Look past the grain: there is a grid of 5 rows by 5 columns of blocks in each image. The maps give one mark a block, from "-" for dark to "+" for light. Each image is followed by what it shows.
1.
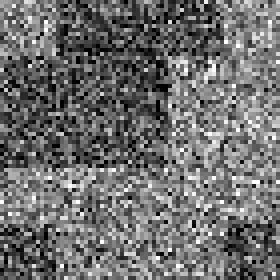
+ - - - +
- - - + +
- - - + +
+ + + + +
- + + + -
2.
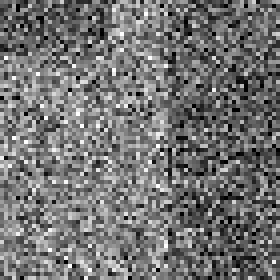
- - + - -
+ + + - -
+ + + - -
+ + + - -
+ + + - -
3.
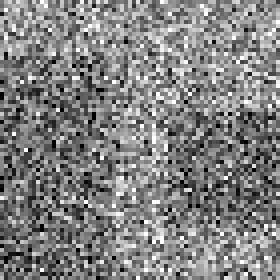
+ + + + +
- - + + +
- - + - -
- - + - -
- - + + +
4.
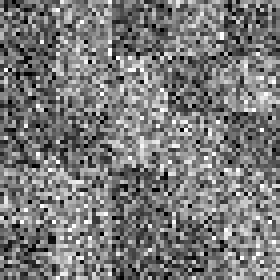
- + - + -
- + + - +
- - + + -
+ + - + +
- + - - +
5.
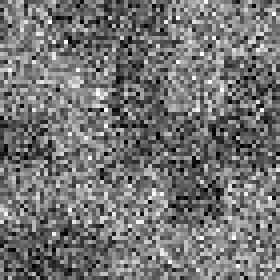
+ - - + +
+ + - + -
- + - - -
+ + + - +
- - + + +
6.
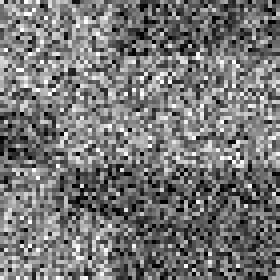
+ + - - -
+ + + + +
- + + + +
+ - - - -
+ + - - -
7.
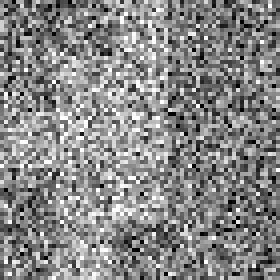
- - + - -
- + + - -
+ + + - -
- + + - -
- + - - -
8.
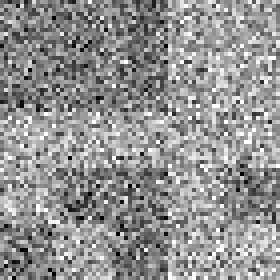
- - - + +
- - - + +
+ + + + +
+ - - + -
- + - + +
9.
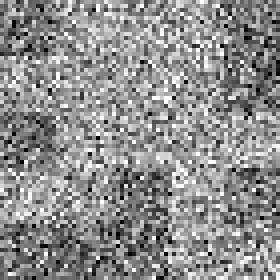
- + + + -
+ + + + -
- + + + +
+ + - + -
- - - + +
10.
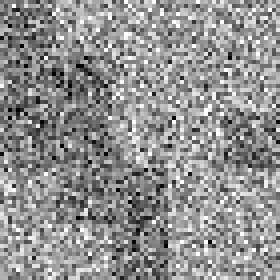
- + + + +
- - + + +
- - + + -
+ - - + +
+ + - + +
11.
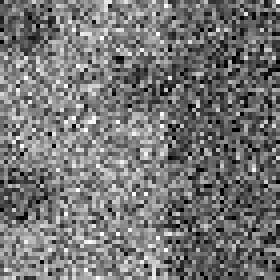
- + + - -
+ + - - -
+ + + - -
- + + - -
+ + + - -
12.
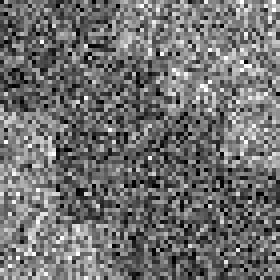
- - + + +
- - - + +
+ - - - +
+ - - - -
+ + - - -
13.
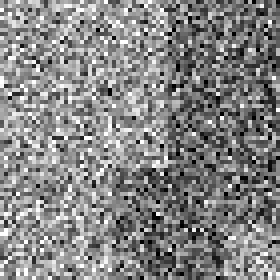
+ + + - -
+ + + - -
+ + + - -
+ + - - -
+ + - - +
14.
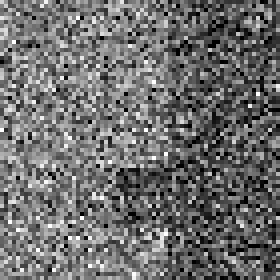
+ + + - -
+ + + - -
+ + + - -
+ + - - -
+ + + - -
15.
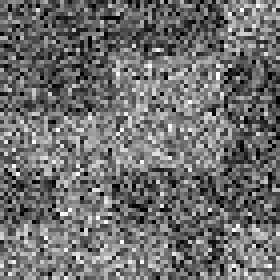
- - - - +
- - + + -
+ + + + -
- + - - -
+ + + - +
